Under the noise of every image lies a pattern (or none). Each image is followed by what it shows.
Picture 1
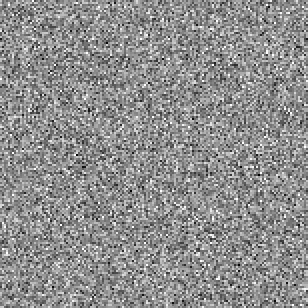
only noise
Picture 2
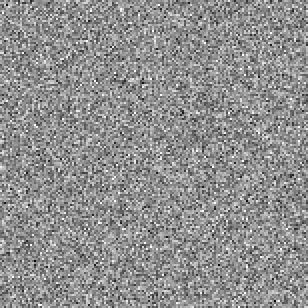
only noise
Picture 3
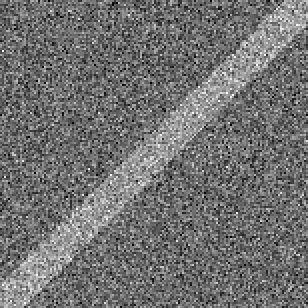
a diagonal band
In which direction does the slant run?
bottom left to top right
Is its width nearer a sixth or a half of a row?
a sixth
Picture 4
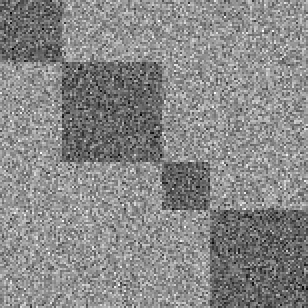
blocks along the diagonal
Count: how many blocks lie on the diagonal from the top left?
4
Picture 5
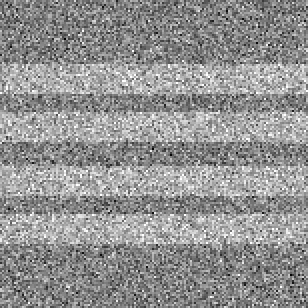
bands of rows
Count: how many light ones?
4
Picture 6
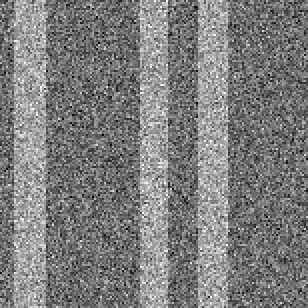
bands of columns
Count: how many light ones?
3
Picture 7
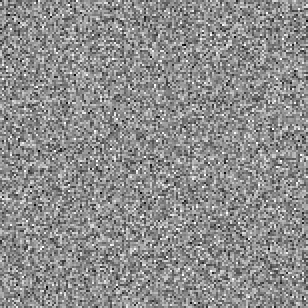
only noise
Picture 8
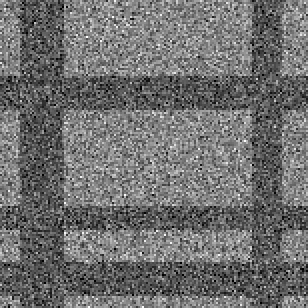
bands of rows crossing bands of columns
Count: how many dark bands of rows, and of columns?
3 and 2
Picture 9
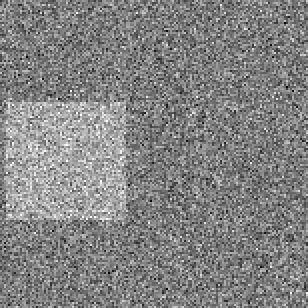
one block
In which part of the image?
middle left
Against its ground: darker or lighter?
lighter
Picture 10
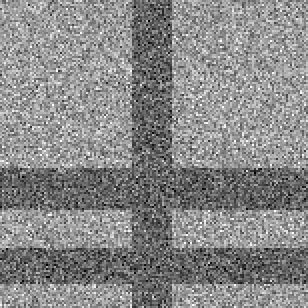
bands of rows crossing bands of columns
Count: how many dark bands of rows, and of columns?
2 and 1
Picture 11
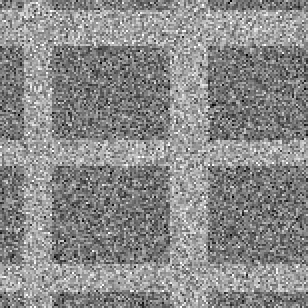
bands of rows crossing bands of columns
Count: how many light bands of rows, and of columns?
3 and 2
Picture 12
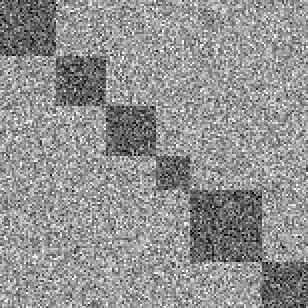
blocks along the diagonal
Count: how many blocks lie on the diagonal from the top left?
6
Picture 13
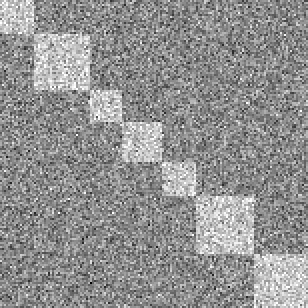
blocks along the diagonal
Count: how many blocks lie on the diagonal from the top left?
7
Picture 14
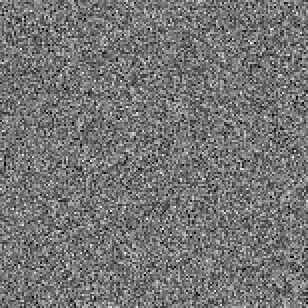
only noise
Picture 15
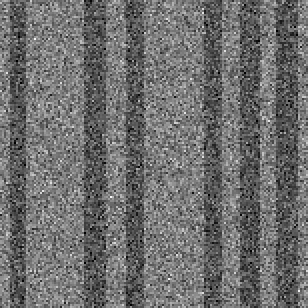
bands of columns
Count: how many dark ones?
6
